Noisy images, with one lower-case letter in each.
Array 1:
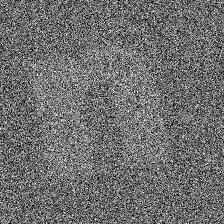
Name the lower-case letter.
n
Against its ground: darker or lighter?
lighter
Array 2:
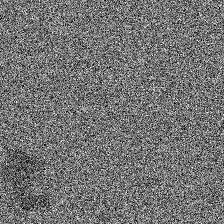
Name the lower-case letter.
t
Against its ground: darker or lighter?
darker
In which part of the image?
bottom left
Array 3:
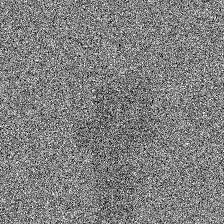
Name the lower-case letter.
f
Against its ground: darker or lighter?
darker
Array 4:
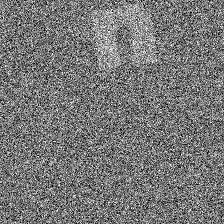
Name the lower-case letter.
n
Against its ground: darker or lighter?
lighter
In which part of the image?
top middle
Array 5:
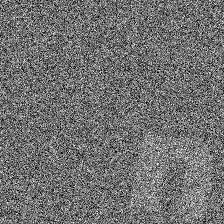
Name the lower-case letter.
n
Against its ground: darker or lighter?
lighter
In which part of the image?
bottom right
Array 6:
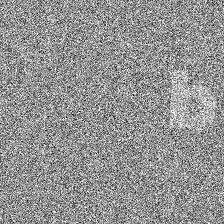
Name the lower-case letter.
b
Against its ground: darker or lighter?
lighter
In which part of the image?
middle right
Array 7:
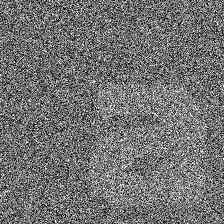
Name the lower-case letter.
a
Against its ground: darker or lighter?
lighter
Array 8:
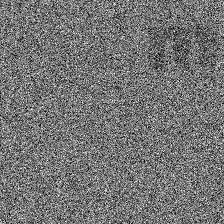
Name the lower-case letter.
m
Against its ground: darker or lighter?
darker
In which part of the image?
top right
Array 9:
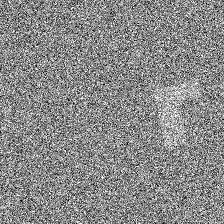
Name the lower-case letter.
r
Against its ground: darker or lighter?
lighter
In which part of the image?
middle right
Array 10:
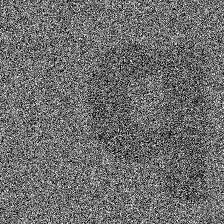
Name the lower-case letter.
q
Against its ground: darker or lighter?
darker
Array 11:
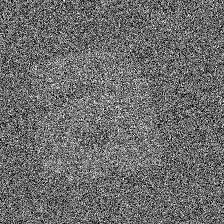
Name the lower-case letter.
a
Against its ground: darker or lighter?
lighter
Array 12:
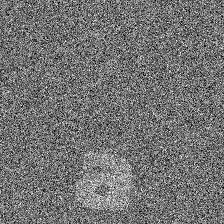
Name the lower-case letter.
a
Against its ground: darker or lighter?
lighter
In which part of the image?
bottom middle
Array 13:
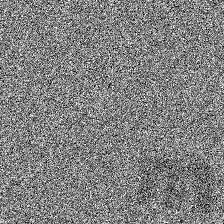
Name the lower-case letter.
m
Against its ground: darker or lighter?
darker
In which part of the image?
bottom right
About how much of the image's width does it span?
a third
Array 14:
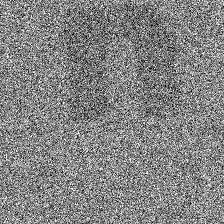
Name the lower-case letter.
n
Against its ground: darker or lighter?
darker
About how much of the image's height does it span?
half
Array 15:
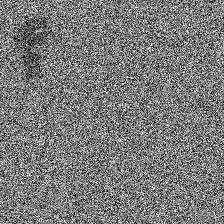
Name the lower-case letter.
f
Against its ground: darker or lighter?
darker
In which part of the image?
top left
